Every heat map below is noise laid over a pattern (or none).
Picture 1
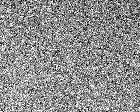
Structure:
a smooth slope
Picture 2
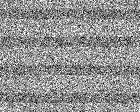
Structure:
horizontal stripes
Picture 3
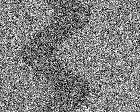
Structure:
a wavy band
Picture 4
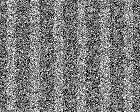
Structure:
vertical stripes
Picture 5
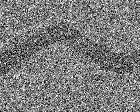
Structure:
a wavy band
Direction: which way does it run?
left to right
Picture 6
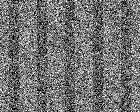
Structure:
vertical stripes
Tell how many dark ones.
5
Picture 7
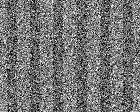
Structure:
vertical stripes
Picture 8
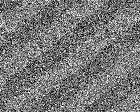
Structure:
diagonal stripes
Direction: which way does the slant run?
bottom left to top right
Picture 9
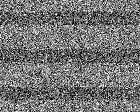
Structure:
horizontal stripes
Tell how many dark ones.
3
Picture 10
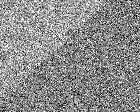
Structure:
a sharp edge
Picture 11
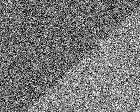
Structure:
a sharp edge
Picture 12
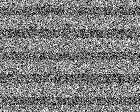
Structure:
horizontal stripes
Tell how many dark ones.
5
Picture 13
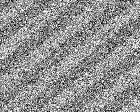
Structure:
diagonal stripes
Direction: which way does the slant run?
bottom left to top right
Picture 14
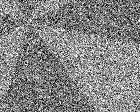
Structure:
spokes from one point
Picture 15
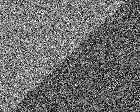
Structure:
a sharp edge
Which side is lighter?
top left
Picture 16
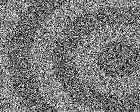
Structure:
rings round one point
